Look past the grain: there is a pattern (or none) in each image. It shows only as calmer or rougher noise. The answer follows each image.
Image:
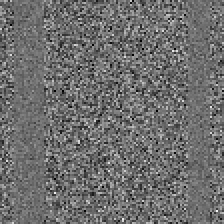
bands of columns
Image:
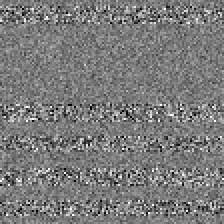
bands of rows
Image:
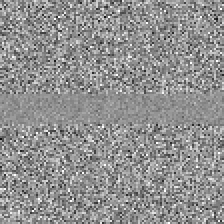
one band of rows
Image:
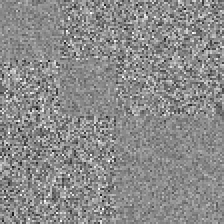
blocks along the diagonal
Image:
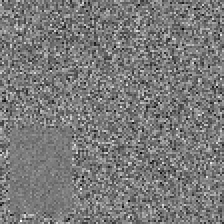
one block
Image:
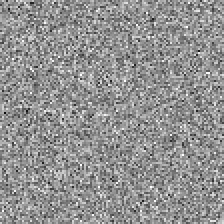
only noise
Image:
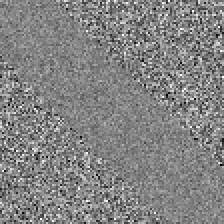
a diagonal band
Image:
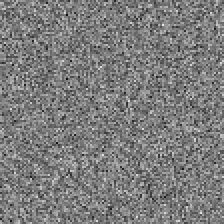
only noise
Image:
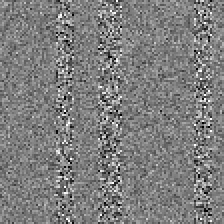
bands of columns
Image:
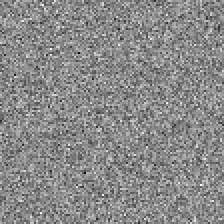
only noise
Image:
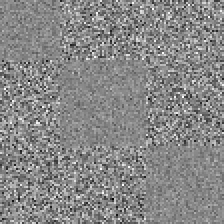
blocks along the diagonal
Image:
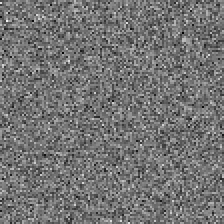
only noise
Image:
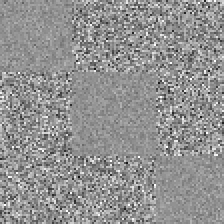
blocks along the diagonal
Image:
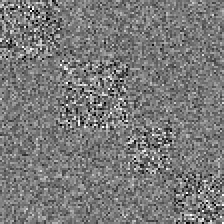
blocks along the diagonal
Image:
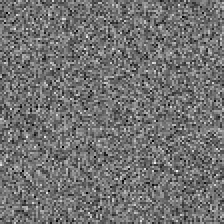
only noise
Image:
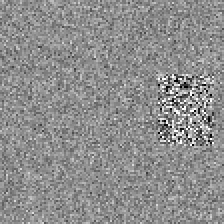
one block
